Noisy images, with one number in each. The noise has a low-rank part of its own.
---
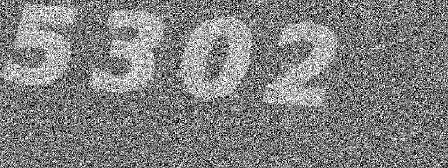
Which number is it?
5302
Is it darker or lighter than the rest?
lighter
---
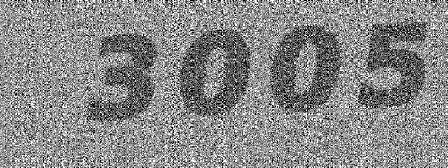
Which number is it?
3005
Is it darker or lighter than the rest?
darker
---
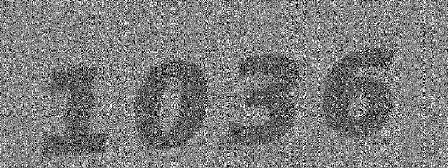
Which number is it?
1036
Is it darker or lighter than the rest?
darker
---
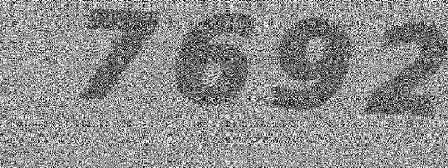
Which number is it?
7692
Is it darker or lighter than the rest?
darker
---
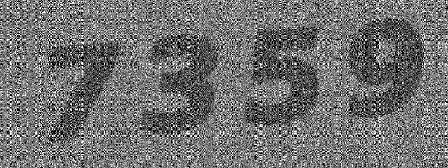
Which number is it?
7359
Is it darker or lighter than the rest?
darker
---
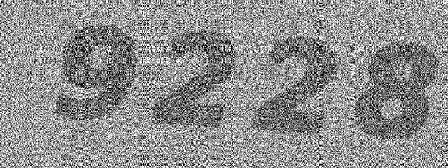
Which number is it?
9228
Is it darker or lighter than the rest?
darker
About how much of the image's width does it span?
nearly all
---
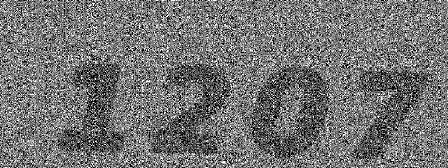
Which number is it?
1207
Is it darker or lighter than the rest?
darker
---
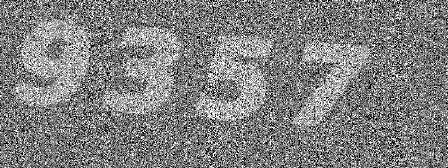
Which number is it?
9357
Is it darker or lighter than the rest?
lighter
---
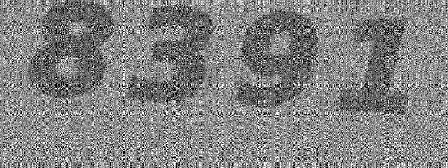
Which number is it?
8391
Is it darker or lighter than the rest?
darker
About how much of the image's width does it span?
nearly all
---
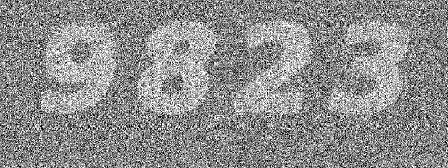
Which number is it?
9823
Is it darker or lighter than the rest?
lighter
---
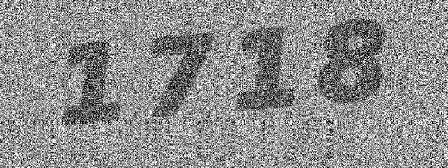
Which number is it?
1718
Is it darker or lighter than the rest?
darker
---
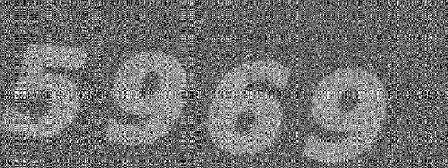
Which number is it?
5969
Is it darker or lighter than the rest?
lighter
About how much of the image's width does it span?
nearly all
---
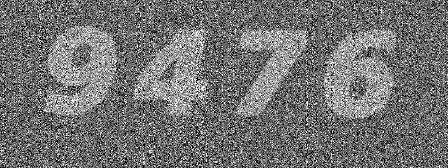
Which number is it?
9476
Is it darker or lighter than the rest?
lighter
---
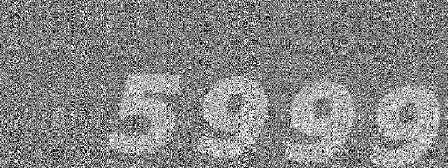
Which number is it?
5999
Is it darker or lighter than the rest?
lighter
